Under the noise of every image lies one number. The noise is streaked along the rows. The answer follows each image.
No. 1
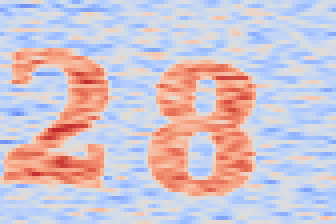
28
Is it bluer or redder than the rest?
redder
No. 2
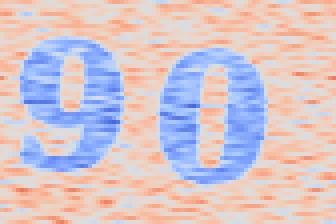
90
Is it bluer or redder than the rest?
bluer
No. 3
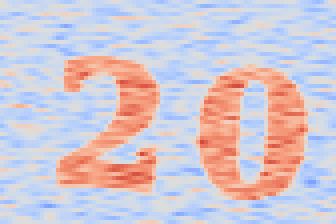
20
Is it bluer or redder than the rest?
redder
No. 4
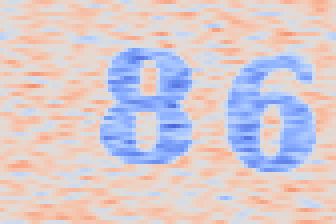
86
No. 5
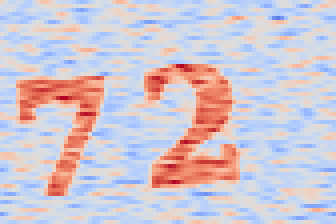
72
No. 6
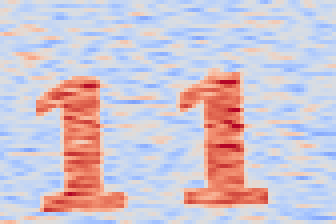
11
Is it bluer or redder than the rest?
redder
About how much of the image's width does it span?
two thirds
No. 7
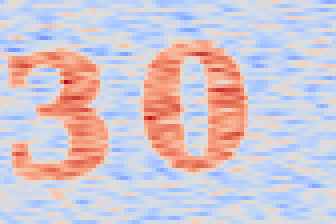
30
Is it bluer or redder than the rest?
redder
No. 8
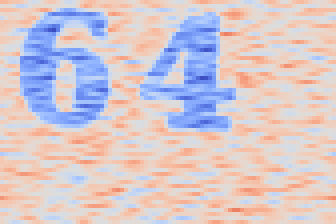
64
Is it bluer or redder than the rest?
bluer
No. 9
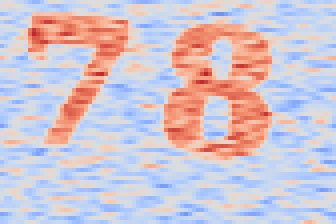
78
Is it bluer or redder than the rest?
redder
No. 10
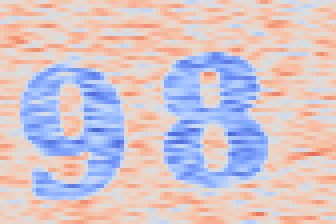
98
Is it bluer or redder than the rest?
bluer
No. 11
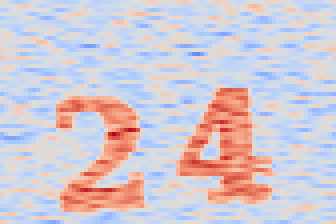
24
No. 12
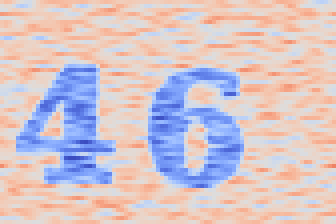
46
